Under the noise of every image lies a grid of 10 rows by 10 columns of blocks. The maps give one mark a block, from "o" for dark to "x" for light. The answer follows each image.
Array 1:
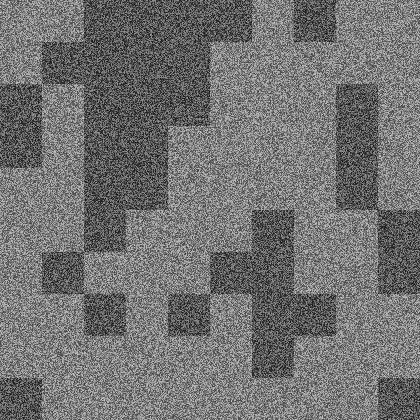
x x o o o o x o x x
x o o o o x x x x x
o x o o o x x x o x
o x o o x x x x o x
x x o o x x x x o x
x x o x x x o x x o
x o x x x o o x x o
x x o x o x o o x x
x x x x x x o x x x
o x x x x x x x x o
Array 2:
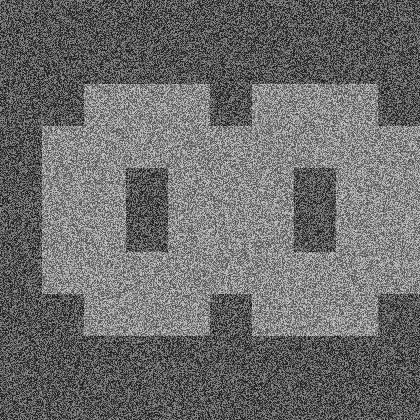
o o o o o o o o o o
o o o o o o o o o o
o o x x x o x x x o
o x x x x x x x x x
o x x o x x x o x x
o x x o x x x o x x
o x x x x x x x x x
o o x x x o x x x o
o o o o o o o o o o
o o o o o o o o o o
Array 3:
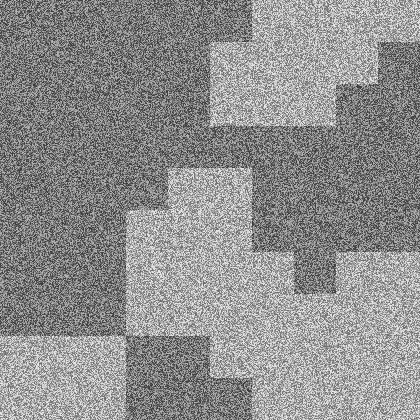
o o o o o o x x x x
o o o o o x x x x o
o o o o o x x x o o
o o o o o o o o o o
o o o o x x o o o o
o o o x x x o o o o
o o o x x x x o x x
o o o x x x x x x x
x x x o o x x x x x
x x x o o o x x x x
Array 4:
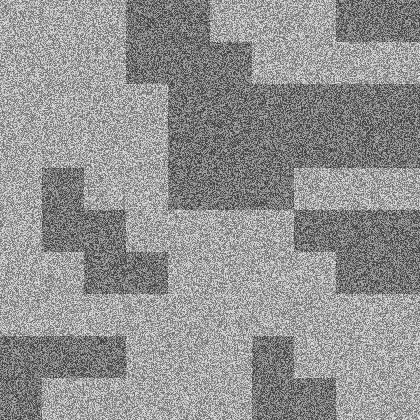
x x x o o x x x o o
x x x o o o x x x x
x x x x o o o o o o
x x x x o o o o o o
x o x x o o o x x x
x o o x x x x o o o
x x o o x x x x o o
x x x x x x x x x x
o o o x x x o x x x
o x x x x x o o x x
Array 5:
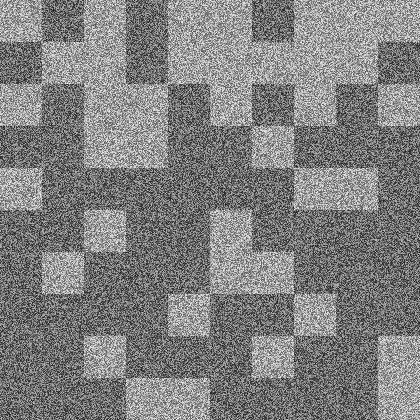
x o x o x x o x x x
o x x o x x x x x o
x o x x o x o x o x
o o x x o o x o o o
x o o o o o o x x o
o o x o o x o o o o
o x o o o x x o o o
o o o o x o o x o o
o o x o o o x o o x
o o o x x o o o o x
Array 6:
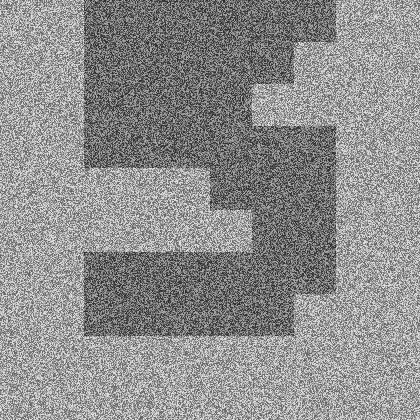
x x o o o o o o x x
x x o o o o o x x x
x x o o o o x x x x
x x o o o o o o x x
x x x x x o o o x x
x x x x x x o o x x
x x o o o o o o x x
x x o o o o o x x x
x x x x x x x x x x
x x x x x x x x x x
